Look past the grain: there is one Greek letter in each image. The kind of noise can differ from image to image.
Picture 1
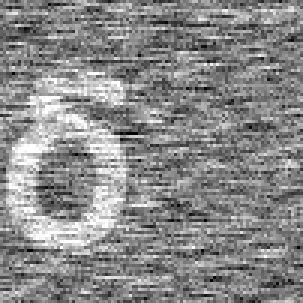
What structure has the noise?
streaked along the rows
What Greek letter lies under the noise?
delta
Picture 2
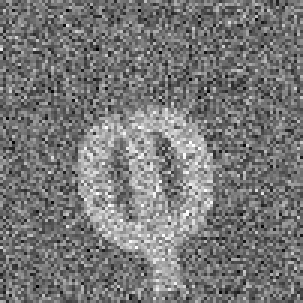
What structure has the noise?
low rank plus noise
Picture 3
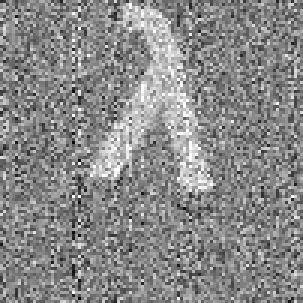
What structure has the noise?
columns of uneven size
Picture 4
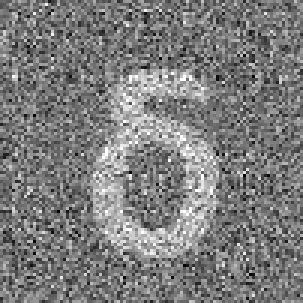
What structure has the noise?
low rank plus noise
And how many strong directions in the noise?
three or four
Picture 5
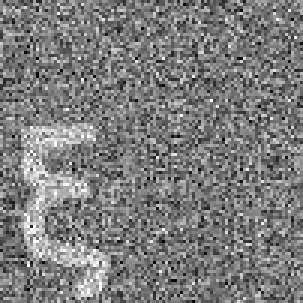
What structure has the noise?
low rank plus noise
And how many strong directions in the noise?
three or four
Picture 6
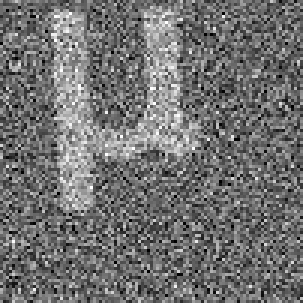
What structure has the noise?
low rank plus noise
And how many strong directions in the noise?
five to eight
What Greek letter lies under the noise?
mu
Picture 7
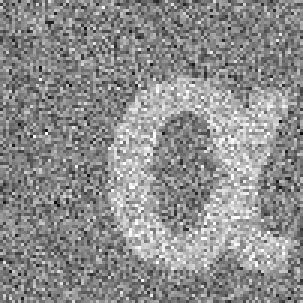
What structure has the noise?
independent entries
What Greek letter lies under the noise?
alpha
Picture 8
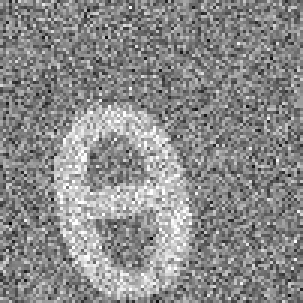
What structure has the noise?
independent entries
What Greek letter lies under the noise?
theta
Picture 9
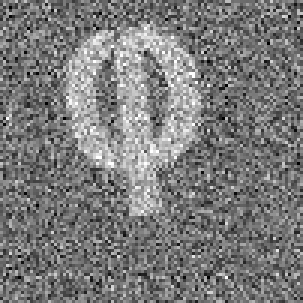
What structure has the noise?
low rank plus noise
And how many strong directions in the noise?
five to eight
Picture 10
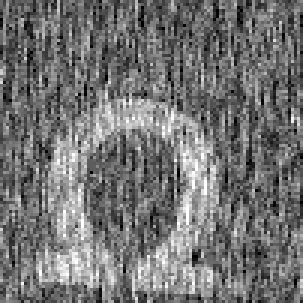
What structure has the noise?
streaked along the columns
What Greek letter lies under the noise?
omega
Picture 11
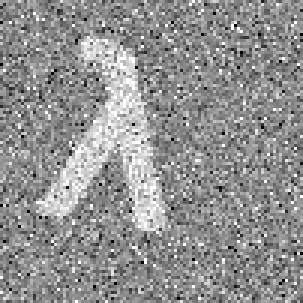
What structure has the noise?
heavy tails
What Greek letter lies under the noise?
lambda
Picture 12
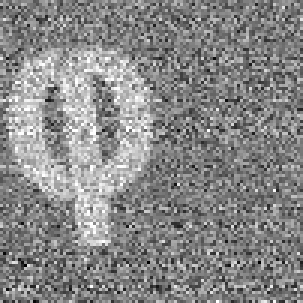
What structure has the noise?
rows of uneven size
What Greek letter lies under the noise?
phi
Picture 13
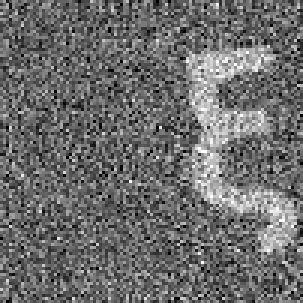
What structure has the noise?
low rank plus noise
